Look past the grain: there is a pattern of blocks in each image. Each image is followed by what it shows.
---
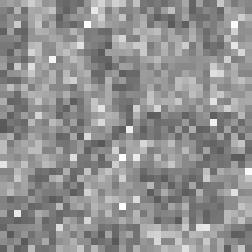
no symmetry
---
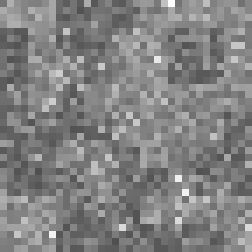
mirrored about the diagonal from the bottom left
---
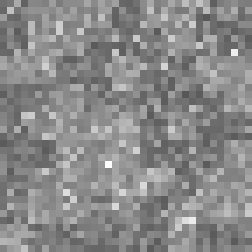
mirrored about the diagonal from the bottom left
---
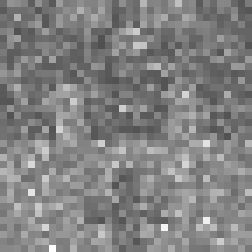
left and right mirror each other
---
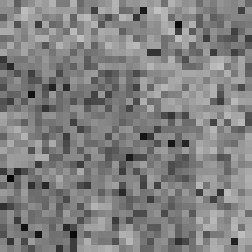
mirrored about the diagonal from the bottom left
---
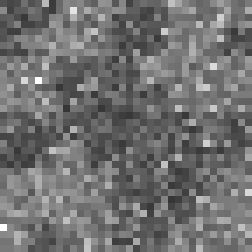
mirrored about the diagonal from the top left
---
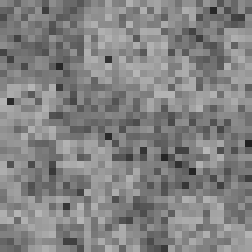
no symmetry
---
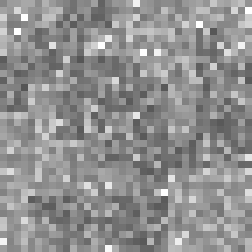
mirrored about the diagonal from the top left
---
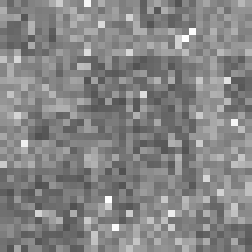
mirrored about the diagonal from the bottom left
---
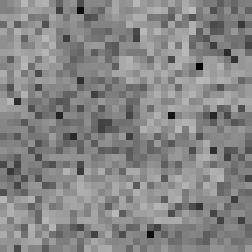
no symmetry
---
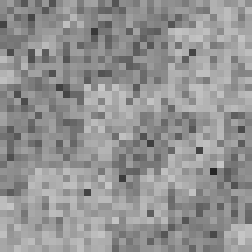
mirrored about the diagonal from the top left
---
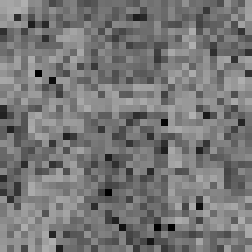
left and right mirror each other
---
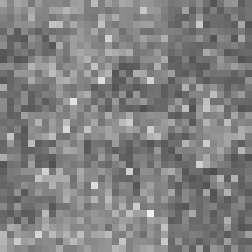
top and bottom mirror each other
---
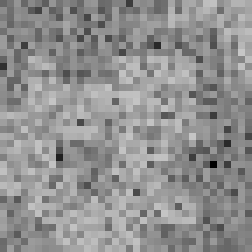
mirrored about the diagonal from the bottom left
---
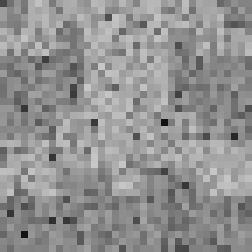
left and right mirror each other
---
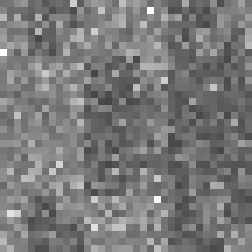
top and bottom mirror each other
